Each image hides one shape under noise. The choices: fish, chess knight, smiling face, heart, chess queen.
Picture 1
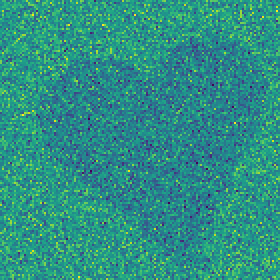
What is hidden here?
dark heart
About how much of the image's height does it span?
nearly all
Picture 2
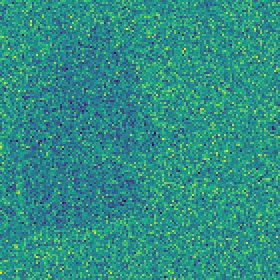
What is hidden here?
dark chess knight
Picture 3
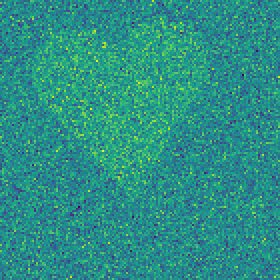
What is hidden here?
light heart
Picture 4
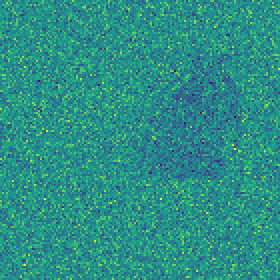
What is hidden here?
dark chess knight
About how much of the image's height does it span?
half
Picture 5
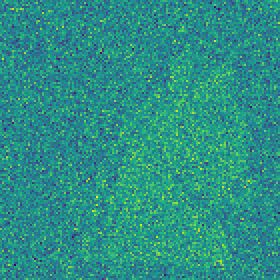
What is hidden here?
light chess knight
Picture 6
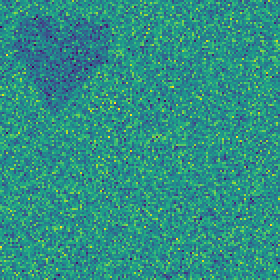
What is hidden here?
dark heart, top left
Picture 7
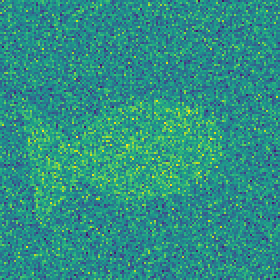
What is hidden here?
light fish
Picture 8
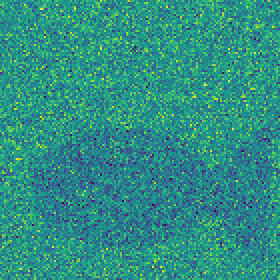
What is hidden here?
dark fish
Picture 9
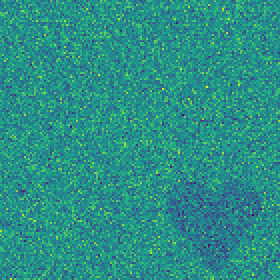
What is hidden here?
dark heart, bottom right
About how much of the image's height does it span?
a third
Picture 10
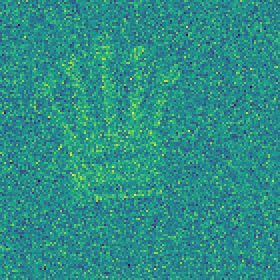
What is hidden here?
light chess queen
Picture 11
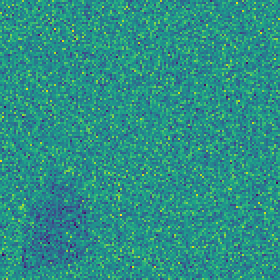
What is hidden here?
dark chess knight, bottom left
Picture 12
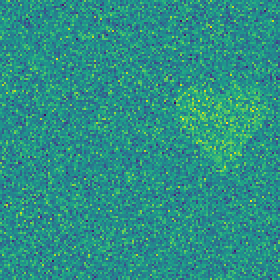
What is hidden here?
light heart, middle right
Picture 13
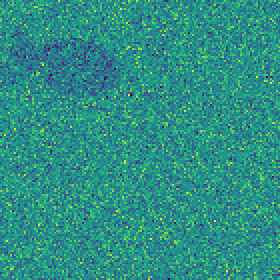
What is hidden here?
dark fish, top left
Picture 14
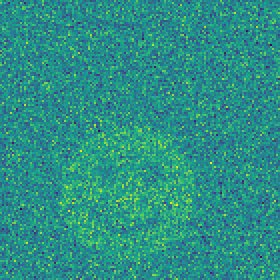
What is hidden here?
light smiling face
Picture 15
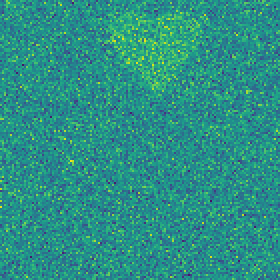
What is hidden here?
light heart, top middle
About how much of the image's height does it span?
a third
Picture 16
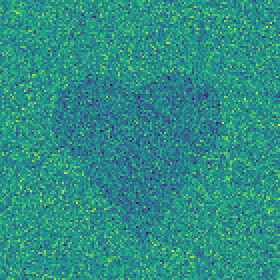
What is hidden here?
dark heart
